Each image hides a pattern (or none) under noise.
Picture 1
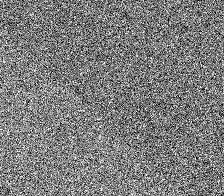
a sharp edge
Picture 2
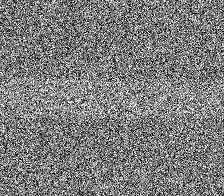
one horizontal stripe
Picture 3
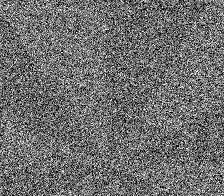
spokes from one point
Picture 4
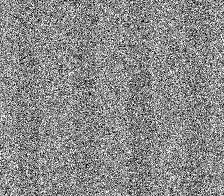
vertical stripes
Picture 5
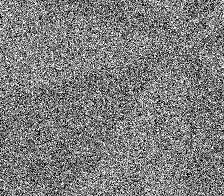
spokes from one point
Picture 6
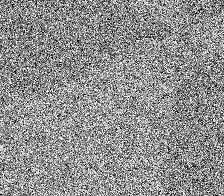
spokes from one point
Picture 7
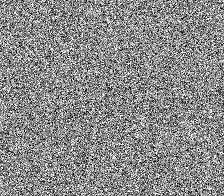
only noise
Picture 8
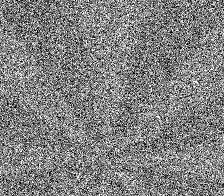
spokes from one point
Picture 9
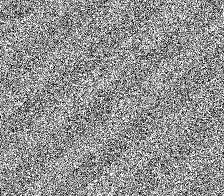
diagonal stripes
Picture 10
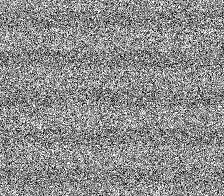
horizontal stripes
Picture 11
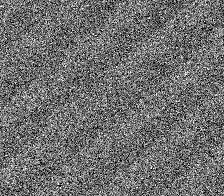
diagonal stripes
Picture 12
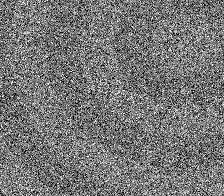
rings round one point
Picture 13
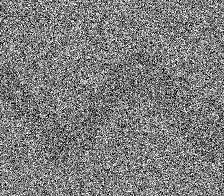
a wavy band
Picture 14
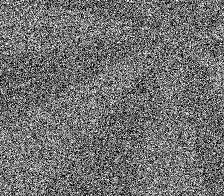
spokes from one point
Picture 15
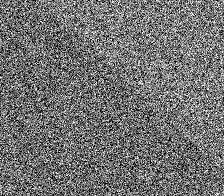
a sharp edge
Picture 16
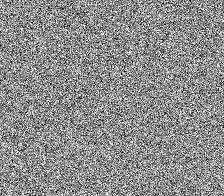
only noise
